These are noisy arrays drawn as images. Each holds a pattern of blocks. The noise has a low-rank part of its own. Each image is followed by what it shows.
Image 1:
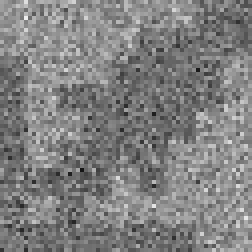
mirrored about the diagonal from the bottom left
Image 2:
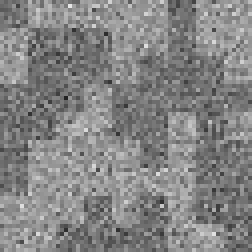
no symmetry
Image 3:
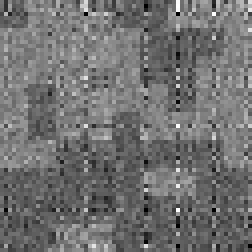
no symmetry
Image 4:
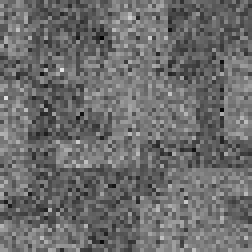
no symmetry
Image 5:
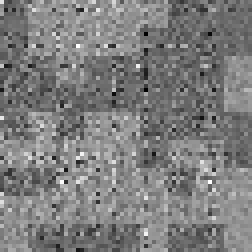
no symmetry
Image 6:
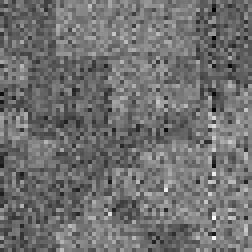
no symmetry
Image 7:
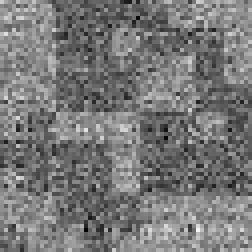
mirrored about the diagonal from the bottom left
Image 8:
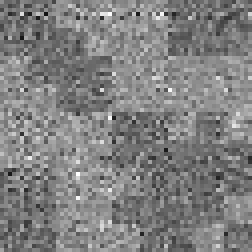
mirrored about the diagonal from the top left
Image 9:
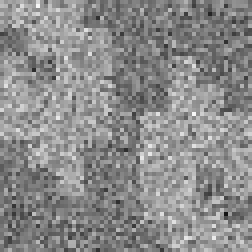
the same after a half turn
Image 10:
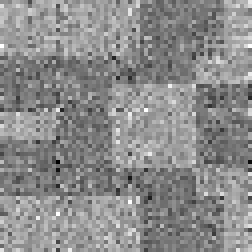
top and bottom mirror each other
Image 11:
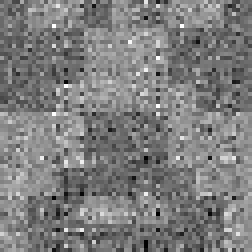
left and right mirror each other
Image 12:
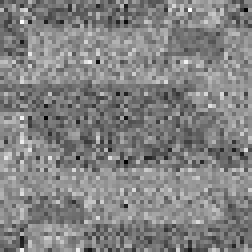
the same after a half turn
